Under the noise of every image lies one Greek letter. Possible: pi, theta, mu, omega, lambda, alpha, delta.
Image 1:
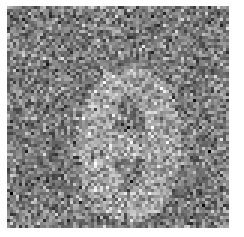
light theta
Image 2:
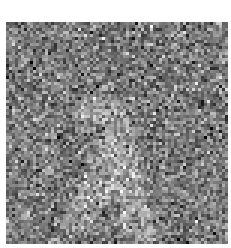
light lambda
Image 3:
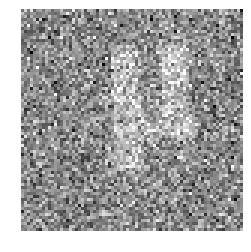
light mu
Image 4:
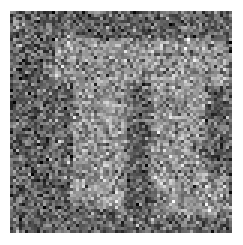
light pi
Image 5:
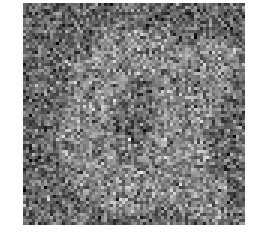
light alpha
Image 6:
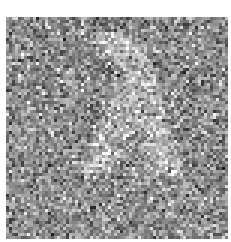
light lambda
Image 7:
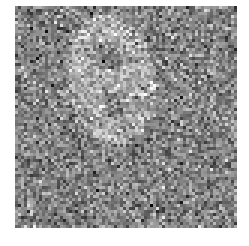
light theta
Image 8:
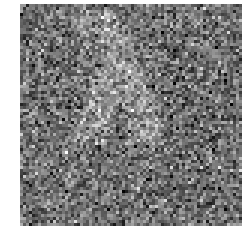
light lambda
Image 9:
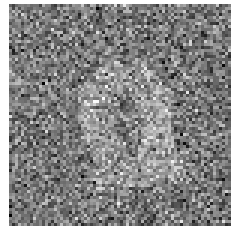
light omega
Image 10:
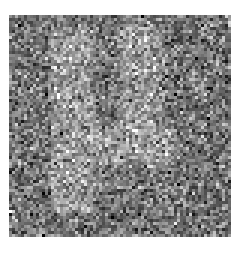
light mu
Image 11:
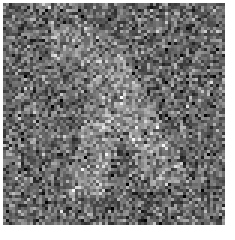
light lambda
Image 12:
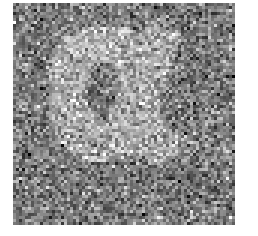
light alpha
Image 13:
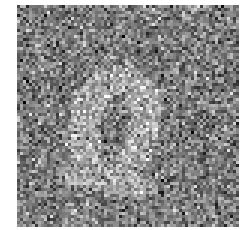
light omega
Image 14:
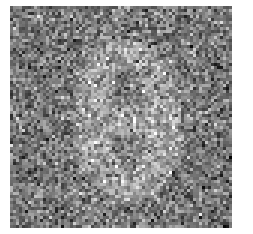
light theta
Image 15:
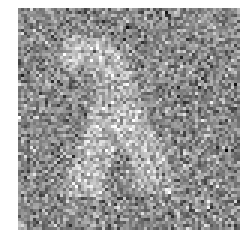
light lambda
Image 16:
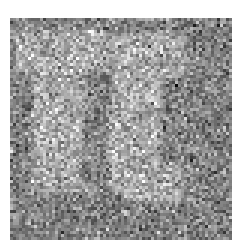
light pi
